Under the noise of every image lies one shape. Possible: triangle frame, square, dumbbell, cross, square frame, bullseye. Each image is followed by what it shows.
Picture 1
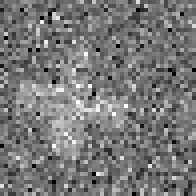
cross
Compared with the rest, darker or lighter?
lighter
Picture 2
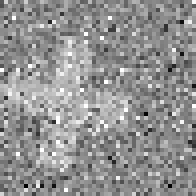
cross
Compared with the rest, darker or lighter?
lighter
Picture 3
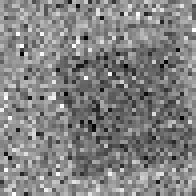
square
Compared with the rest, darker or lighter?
darker
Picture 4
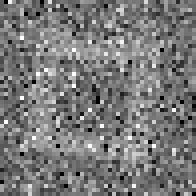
square frame
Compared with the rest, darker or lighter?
lighter
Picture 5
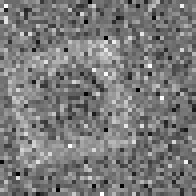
square frame
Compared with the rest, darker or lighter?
lighter
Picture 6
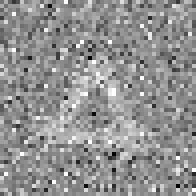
triangle frame
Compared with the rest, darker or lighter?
lighter
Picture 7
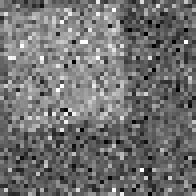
square
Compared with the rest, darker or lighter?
lighter
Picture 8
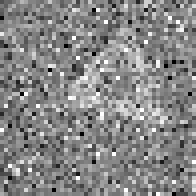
triangle frame
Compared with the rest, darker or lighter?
lighter
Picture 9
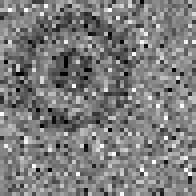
bullseye
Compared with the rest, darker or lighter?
darker
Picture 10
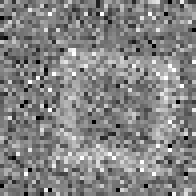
square frame
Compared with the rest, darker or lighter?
lighter
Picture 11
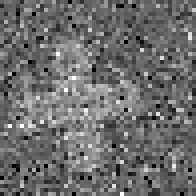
cross
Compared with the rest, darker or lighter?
lighter
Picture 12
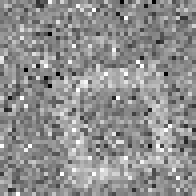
square frame
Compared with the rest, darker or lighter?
lighter
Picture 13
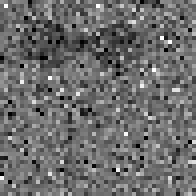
dumbbell
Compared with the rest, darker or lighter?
darker
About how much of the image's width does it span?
two thirds
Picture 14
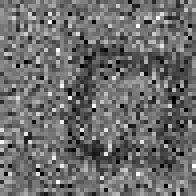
square frame
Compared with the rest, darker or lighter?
darker
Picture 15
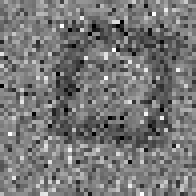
square frame
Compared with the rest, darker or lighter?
darker
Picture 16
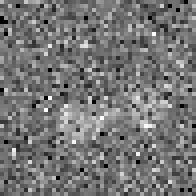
dumbbell
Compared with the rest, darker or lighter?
lighter
